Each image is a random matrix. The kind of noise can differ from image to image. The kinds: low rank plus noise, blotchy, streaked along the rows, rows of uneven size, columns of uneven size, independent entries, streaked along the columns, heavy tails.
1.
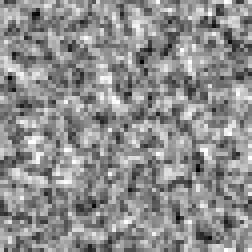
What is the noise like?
blotchy
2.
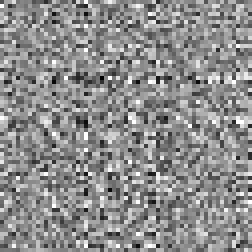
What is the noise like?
low rank plus noise
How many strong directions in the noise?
three or four
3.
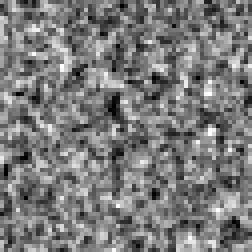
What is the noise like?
blotchy
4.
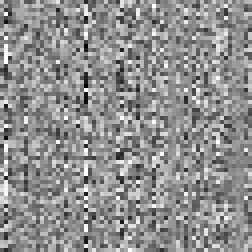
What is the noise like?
columns of uneven size
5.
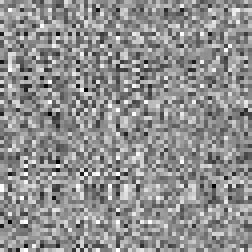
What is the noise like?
low rank plus noise
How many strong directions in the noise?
three or four
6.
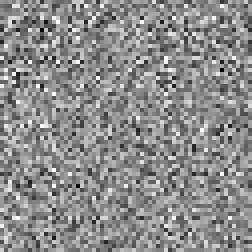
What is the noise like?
low rank plus noise
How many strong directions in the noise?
five to eight
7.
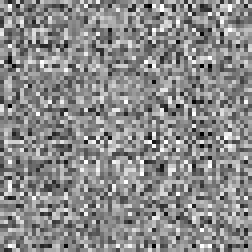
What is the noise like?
low rank plus noise
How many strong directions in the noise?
three or four
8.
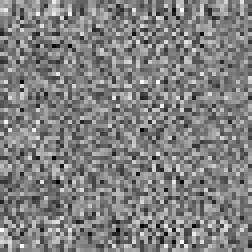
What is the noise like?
low rank plus noise
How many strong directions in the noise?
two
